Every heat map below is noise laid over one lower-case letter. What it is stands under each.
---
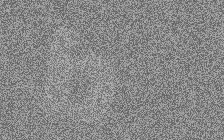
b
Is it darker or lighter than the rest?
lighter
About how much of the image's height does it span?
two thirds
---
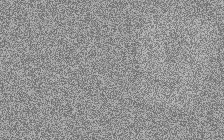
g
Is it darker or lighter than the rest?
lighter
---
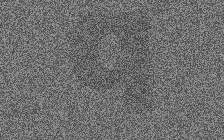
q
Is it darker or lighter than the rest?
darker
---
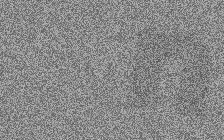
n
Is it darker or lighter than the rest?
darker
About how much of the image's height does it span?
two thirds
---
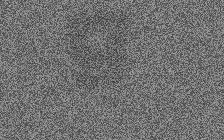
g
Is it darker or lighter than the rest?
darker
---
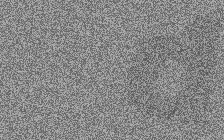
d
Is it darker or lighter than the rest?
darker
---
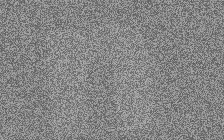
n
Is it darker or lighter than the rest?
lighter
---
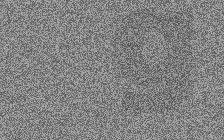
g
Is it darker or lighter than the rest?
darker
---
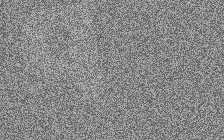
q
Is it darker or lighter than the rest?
lighter
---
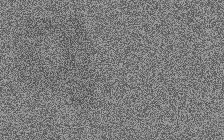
q
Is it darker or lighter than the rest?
darker
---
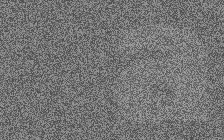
a
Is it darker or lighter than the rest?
lighter
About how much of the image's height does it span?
two thirds
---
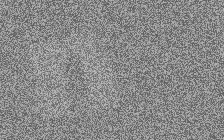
n
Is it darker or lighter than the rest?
lighter
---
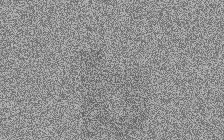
b
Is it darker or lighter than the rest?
darker
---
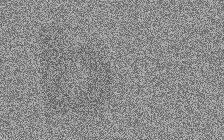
b
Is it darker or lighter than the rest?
darker
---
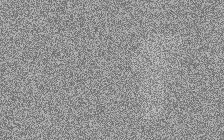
f
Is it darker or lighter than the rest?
lighter
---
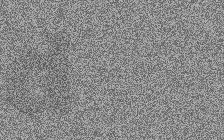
d
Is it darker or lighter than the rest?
darker
